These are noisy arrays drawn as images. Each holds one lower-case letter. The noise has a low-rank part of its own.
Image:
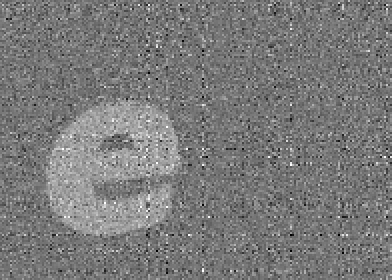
light e
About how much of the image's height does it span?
half
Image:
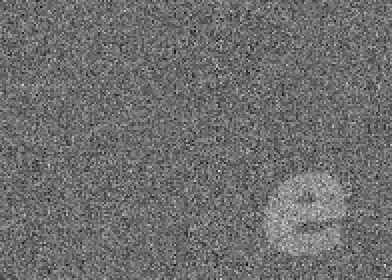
light e, bottom right
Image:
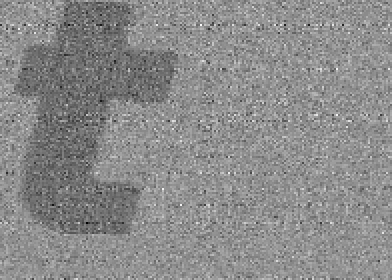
dark t
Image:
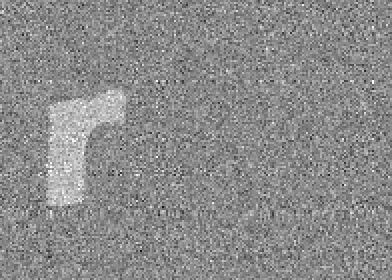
light r, middle left
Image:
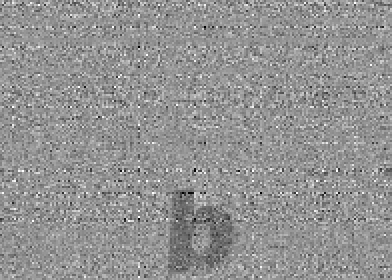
dark b, bottom middle
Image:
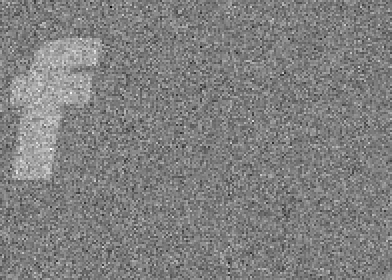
light f
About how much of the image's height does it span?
half
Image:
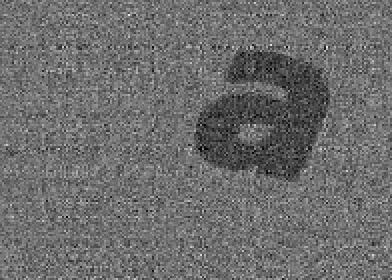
dark a
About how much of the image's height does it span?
half
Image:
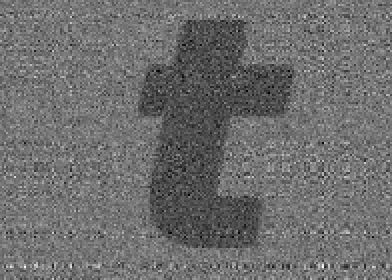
dark t
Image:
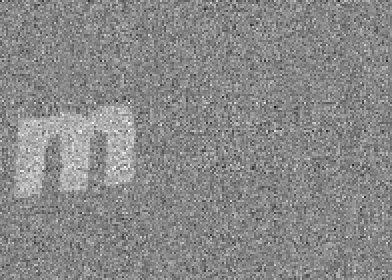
light m, middle left
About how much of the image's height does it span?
a third
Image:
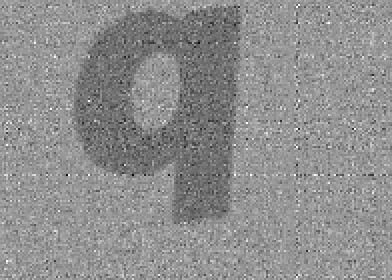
dark q
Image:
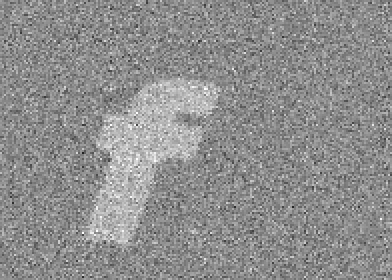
light f
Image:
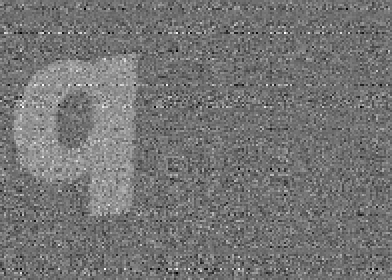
light q
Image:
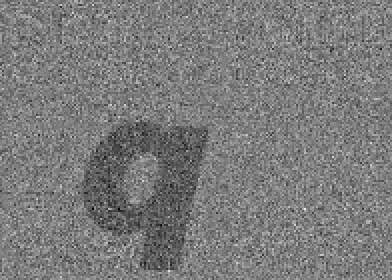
dark q
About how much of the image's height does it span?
half
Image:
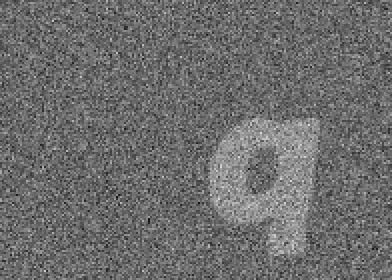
light q
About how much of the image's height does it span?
half
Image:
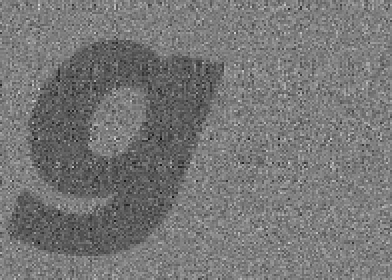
dark g
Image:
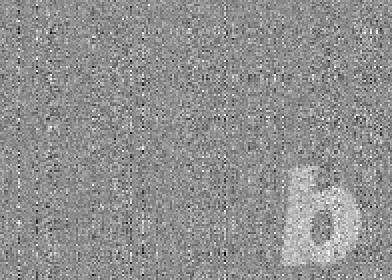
light b, bottom right
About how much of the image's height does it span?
a third
